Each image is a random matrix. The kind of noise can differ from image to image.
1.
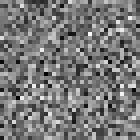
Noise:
independent entries
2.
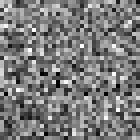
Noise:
low rank plus noise
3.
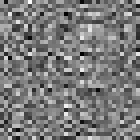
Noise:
low rank plus noise
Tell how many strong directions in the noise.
two
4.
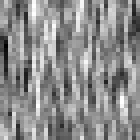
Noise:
streaked along the columns
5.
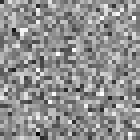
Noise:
independent entries
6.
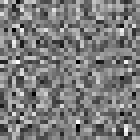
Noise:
low rank plus noise
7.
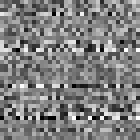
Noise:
rows of uneven size
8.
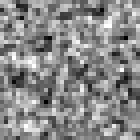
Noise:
blotchy
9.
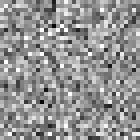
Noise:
low rank plus noise
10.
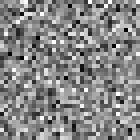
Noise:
independent entries
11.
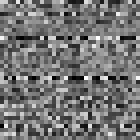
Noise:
rows of uneven size
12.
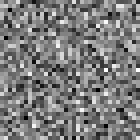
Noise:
independent entries
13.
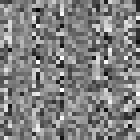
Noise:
columns of uneven size
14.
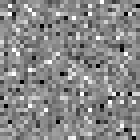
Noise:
heavy tails
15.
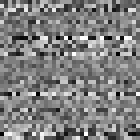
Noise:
rows of uneven size
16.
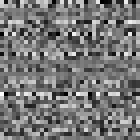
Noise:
rows of uneven size
